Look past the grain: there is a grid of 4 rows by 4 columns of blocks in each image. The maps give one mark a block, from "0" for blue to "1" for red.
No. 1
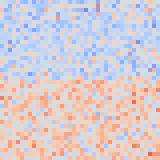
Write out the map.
0 0 0 0
0 0 0 0
1 1 1 1
1 1 1 1
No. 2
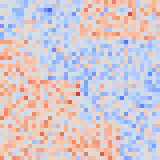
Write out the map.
0 0 1 1
1 0 0 0
1 1 0 0
1 1 1 0
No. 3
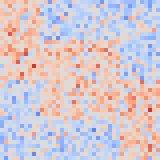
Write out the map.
1 0 0 0
1 1 1 0
0 1 1 1
0 0 0 1
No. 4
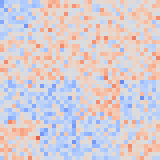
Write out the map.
0 1 1 1
1 1 1 1
0 0 1 0
1 0 0 1
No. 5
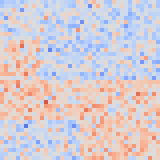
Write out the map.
0 0 0 0
1 0 0 0
1 1 1 1
0 0 1 1
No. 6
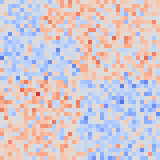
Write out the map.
0 1 1 1
0 0 1 1
1 1 0 0
1 1 0 0
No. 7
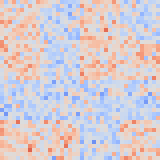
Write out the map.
1 0 1 0
1 0 1 1
0 0 0 0
1 1 0 1
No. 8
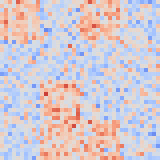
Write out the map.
1 0 1 0
0 0 0 0
0 1 0 0
0 1 1 0
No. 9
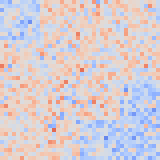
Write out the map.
0 1 1 1
1 1 1 1
1 1 1 0
1 1 0 0
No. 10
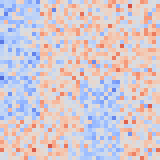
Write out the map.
0 1 1 1
0 1 1 1
0 1 0 1
1 1 0 1
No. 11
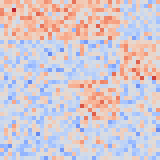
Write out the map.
1 1 1 0
0 0 0 1
0 0 1 0
0 0 0 0
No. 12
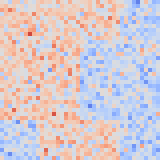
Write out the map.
1 1 1 0
1 1 0 0
1 1 0 0
0 1 1 0
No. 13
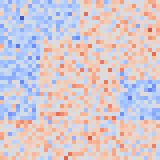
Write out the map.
0 0 1 1
0 1 1 1
0 1 1 0
1 1 1 1
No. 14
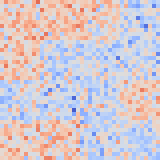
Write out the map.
1 1 1 0
1 0 0 0
0 0 0 1
1 1 0 0
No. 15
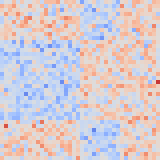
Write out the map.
1 1 0 1
0 0 1 1
0 0 1 1
1 1 0 1
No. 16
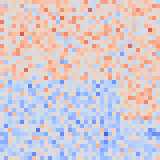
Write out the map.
1 1 1 1
1 1 1 1
0 0 0 1
0 0 0 0
